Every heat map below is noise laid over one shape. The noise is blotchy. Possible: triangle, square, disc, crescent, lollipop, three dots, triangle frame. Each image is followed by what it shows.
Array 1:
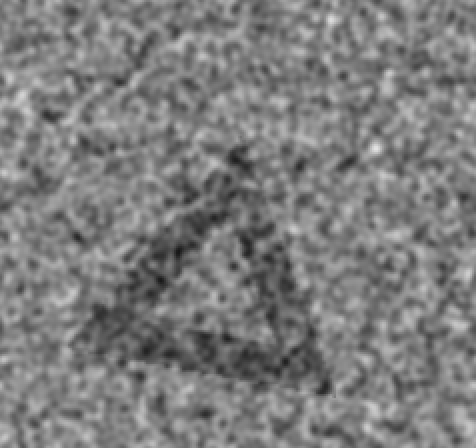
triangle frame
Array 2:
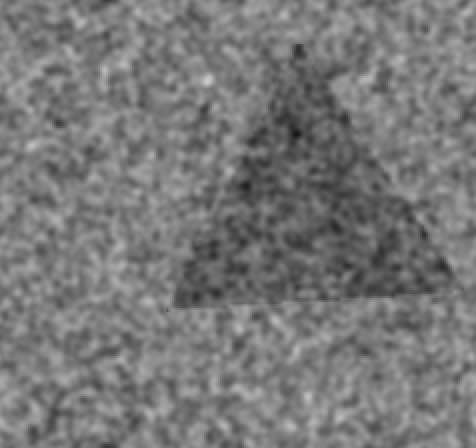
triangle
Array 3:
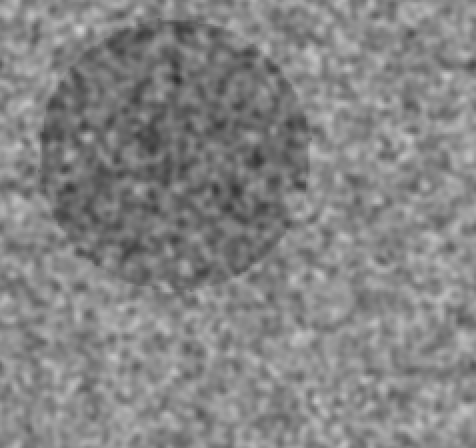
disc
